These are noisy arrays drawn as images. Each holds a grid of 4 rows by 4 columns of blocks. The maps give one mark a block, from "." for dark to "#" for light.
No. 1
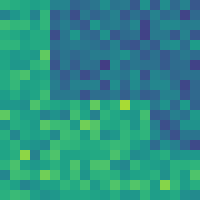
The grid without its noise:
# . . .
# . . .
# # # .
# # # #
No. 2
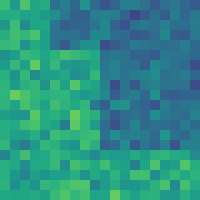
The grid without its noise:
# . . .
# # . .
# # . .
# # # #
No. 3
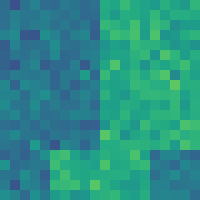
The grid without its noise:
. . # #
. . # #
. . # #
. # # .
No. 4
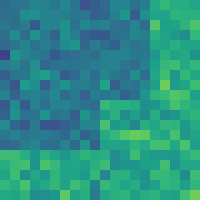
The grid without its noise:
. . . #
. . . #
. . # #
# # # #
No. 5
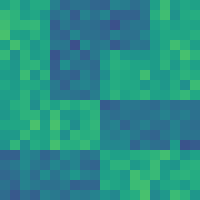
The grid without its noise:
# . . #
# . # #
# # . .
. . # #
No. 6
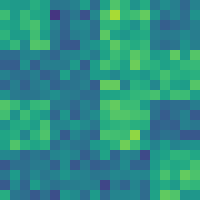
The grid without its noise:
# . # .
. . # #
# . # .
. . . #
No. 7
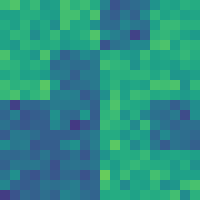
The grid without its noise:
# # . #
# . # #
. . # .
. . # #
